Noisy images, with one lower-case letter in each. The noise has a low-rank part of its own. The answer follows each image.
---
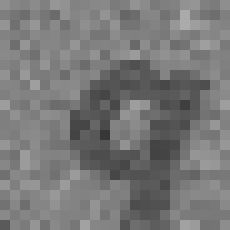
q
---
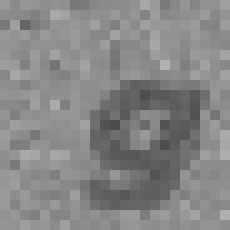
g
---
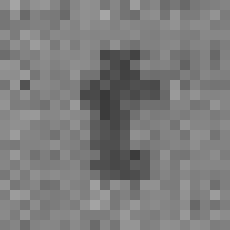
t
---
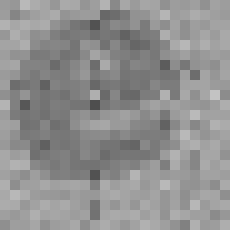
e
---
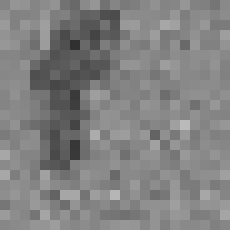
f
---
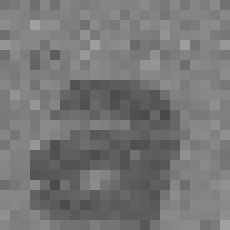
a
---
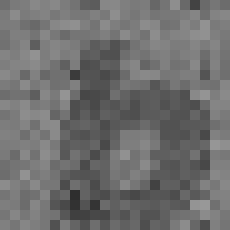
b
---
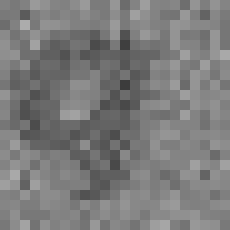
q
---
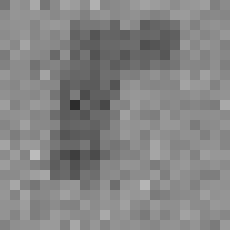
r
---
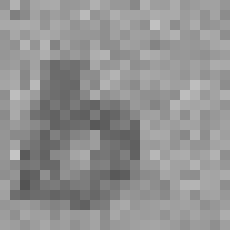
b
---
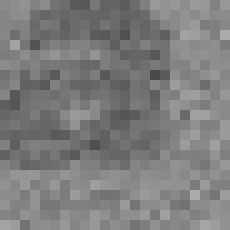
a
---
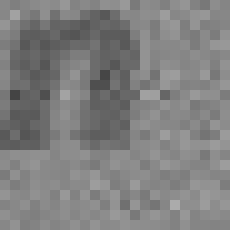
n
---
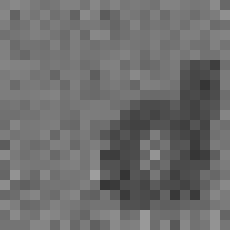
d
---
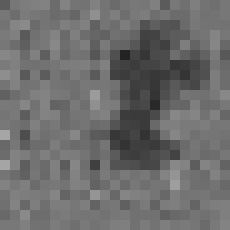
t
